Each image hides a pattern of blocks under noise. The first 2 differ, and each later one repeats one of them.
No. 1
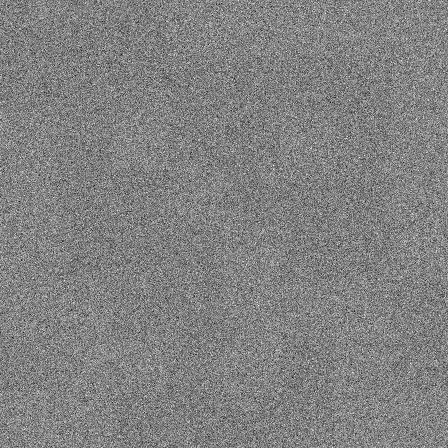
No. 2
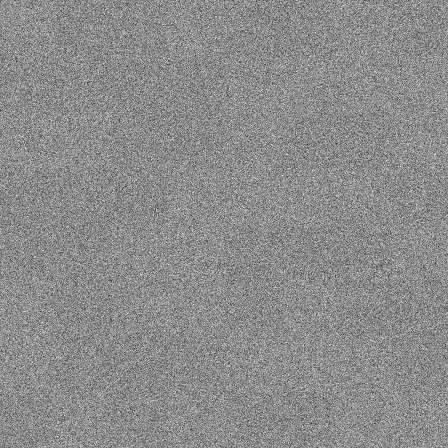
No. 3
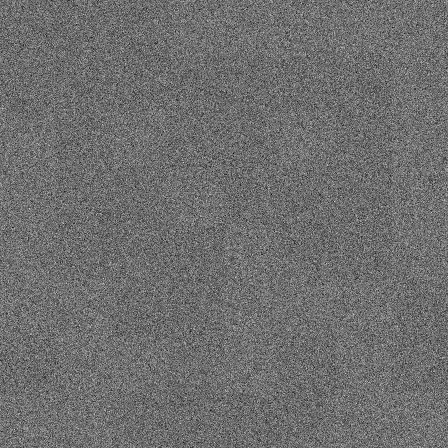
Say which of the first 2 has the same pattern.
1
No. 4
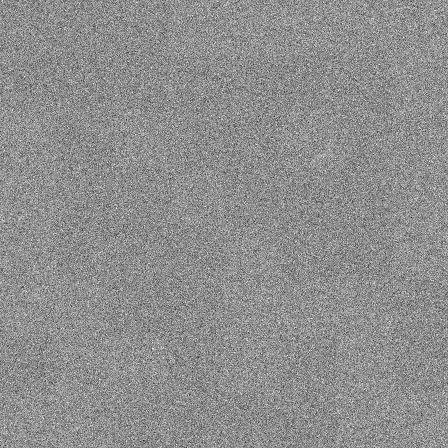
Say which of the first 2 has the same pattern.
1
